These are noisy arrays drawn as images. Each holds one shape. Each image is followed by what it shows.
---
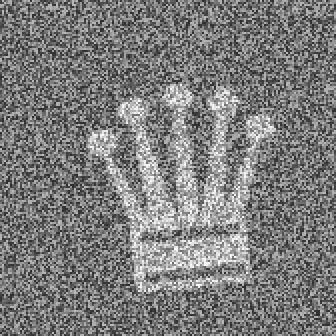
chess queen
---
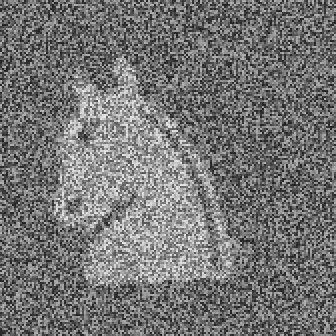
chess knight
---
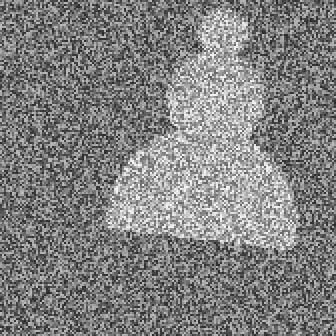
chess pawn
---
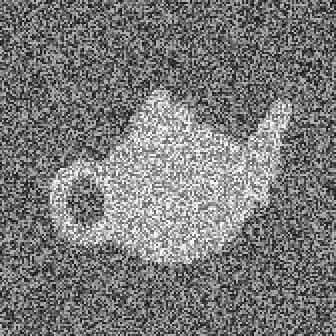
teapot
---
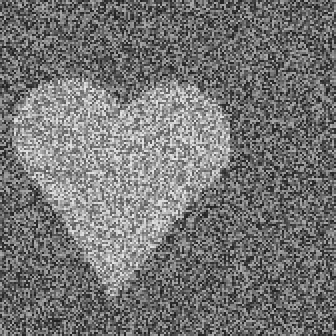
heart
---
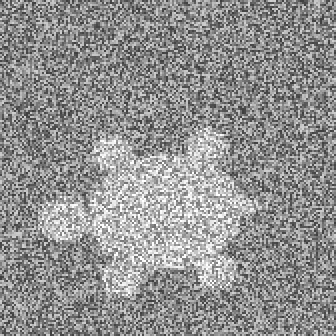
turtle
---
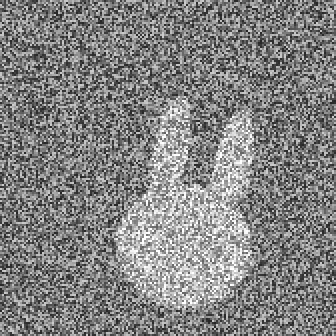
rabbit's head
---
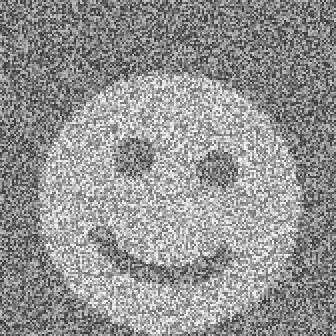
smiling face
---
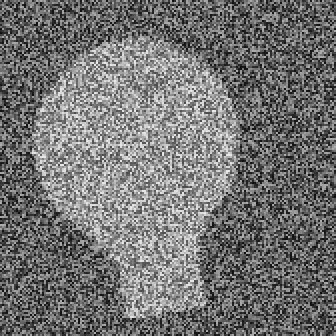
light bulb
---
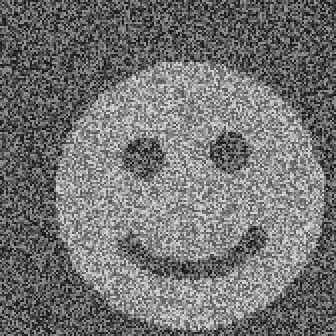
smiling face
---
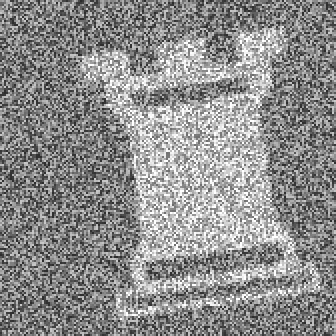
chess rook
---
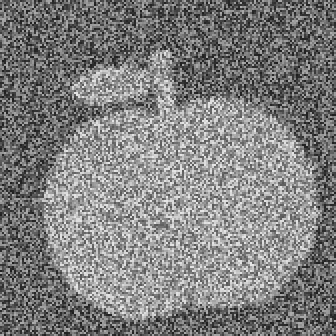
apple
